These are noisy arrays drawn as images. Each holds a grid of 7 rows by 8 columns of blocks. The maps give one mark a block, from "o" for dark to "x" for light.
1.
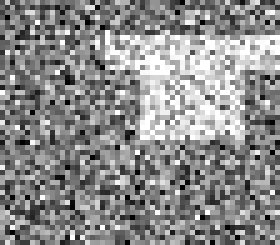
o o o o o o o o
o o o x x x x x
o o o o x x x o
o o o o x x x o
o o o o o o o o
o o o o o o o o
o o o o o o o o
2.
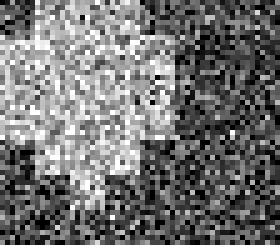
o x x x o o o o
x x x x x o o o
x x x x x o o o
x x x x x o o o
o x x x o o o o
o o x o o o o o
o o o o o o o o
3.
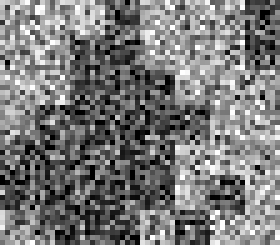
x x x o x x x o
x x o o x x x o
x x o o o x x x
x o o o o o x x
o o o o o x x x
o o o o o x o x
x o o o x o x x
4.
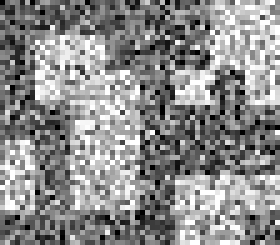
o o o o o o x x
o x x o o o x x
o x x x o x o x
o o x x o o o o
x o x x o o o o
x o x x o x x x
o o o o o x x o
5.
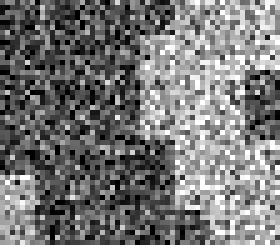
o o o o o x x x
o o o o x x x x
o o o o x x x o
o o o o x x x o
o o o o o x x x
x o o o o x x x
x o o o o o x x
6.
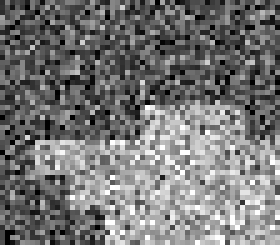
o o o o o o o o
o o o o o o o o
o o o o o o o o
o o o o x x x o
o x x x x x x x
o o x x x x x x
o o o x x x x x
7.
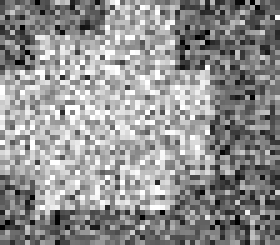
o o o x x o o o
o x x x x o o o
x x x x x x o o
x x x x x x o o
x x x x x x o o
o x x x x o o o
o o o o o o o o
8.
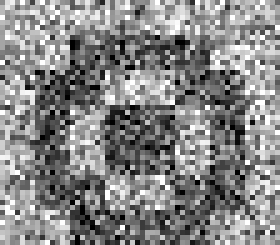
x x x x x x x x
x x o o o o x x
x o o x x o o x
x o x o o x o x
x o x o o x o x
x o o x x o o x
x x o o o o x x
